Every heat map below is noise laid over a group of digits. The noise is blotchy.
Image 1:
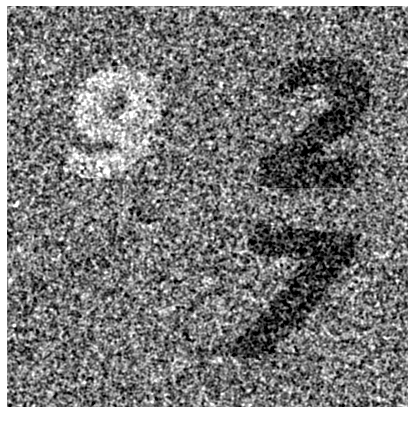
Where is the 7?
bottom right
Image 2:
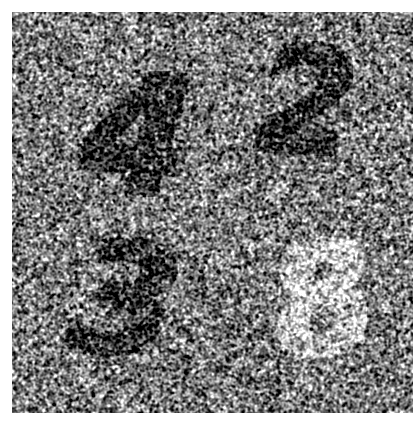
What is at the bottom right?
8
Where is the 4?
top left
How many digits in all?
4
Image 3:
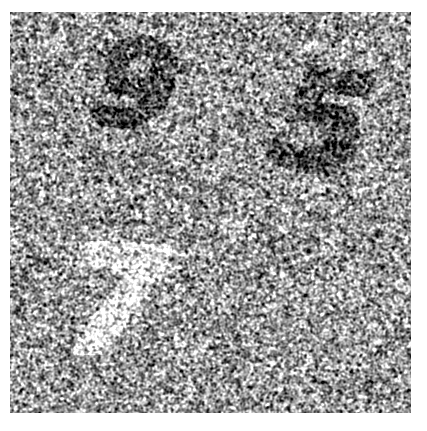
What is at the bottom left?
7
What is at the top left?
9
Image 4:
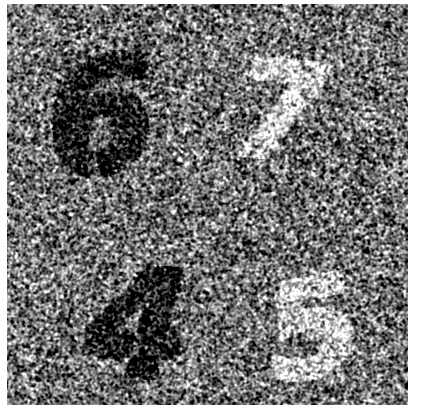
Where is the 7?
top right
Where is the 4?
bottom left
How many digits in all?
4
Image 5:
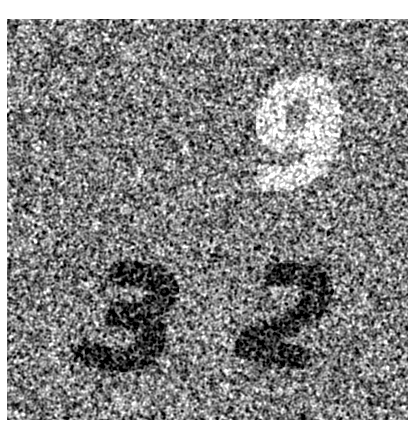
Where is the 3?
bottom left
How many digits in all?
3
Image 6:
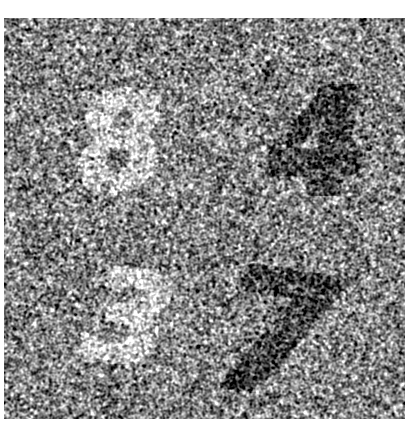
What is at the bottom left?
3
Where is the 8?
top left
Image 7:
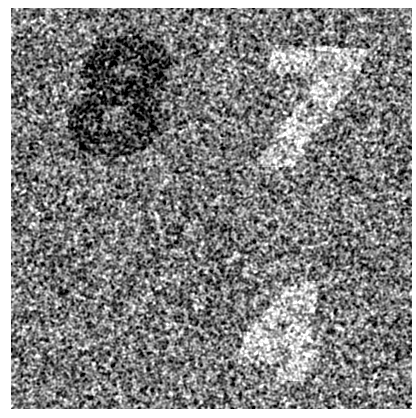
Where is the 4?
bottom right
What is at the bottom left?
nothing
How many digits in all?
3
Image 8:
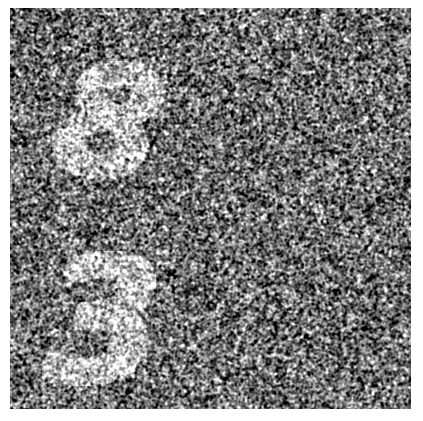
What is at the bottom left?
3
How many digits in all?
2
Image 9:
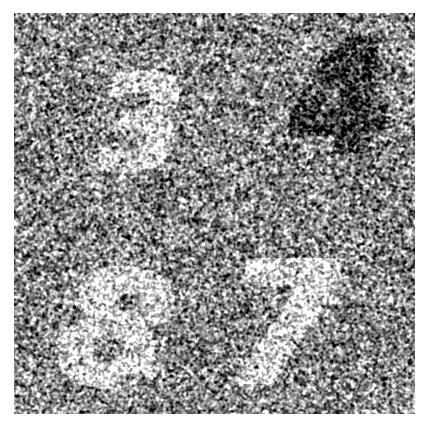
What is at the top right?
4
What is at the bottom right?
7
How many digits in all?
4
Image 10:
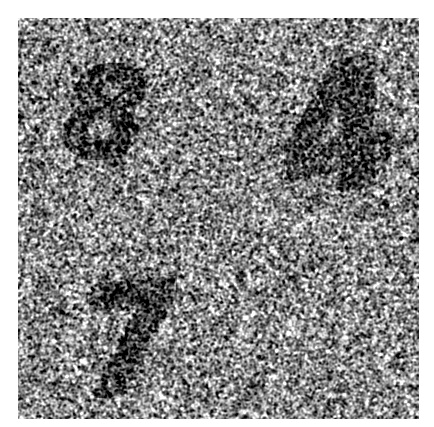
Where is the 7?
bottom left
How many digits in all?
3
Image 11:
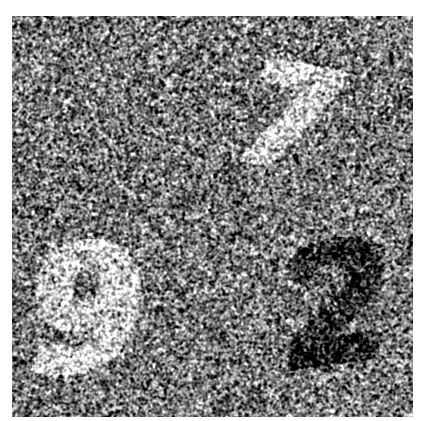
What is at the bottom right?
2
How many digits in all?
3
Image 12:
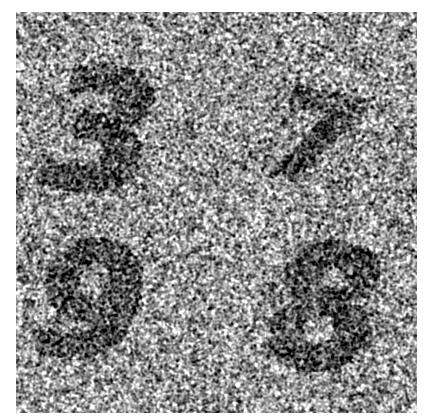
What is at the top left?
3
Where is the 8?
bottom right
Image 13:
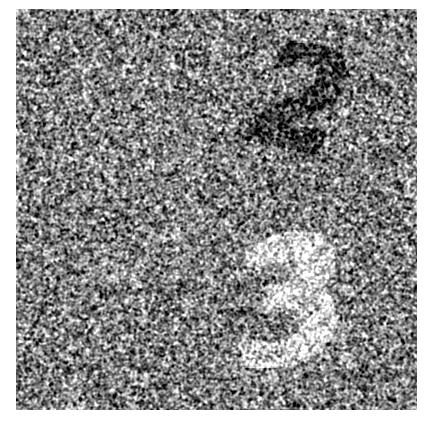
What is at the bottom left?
nothing
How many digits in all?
2
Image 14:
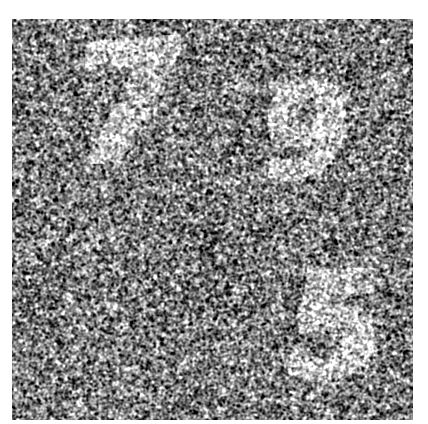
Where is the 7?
top left
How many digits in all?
3
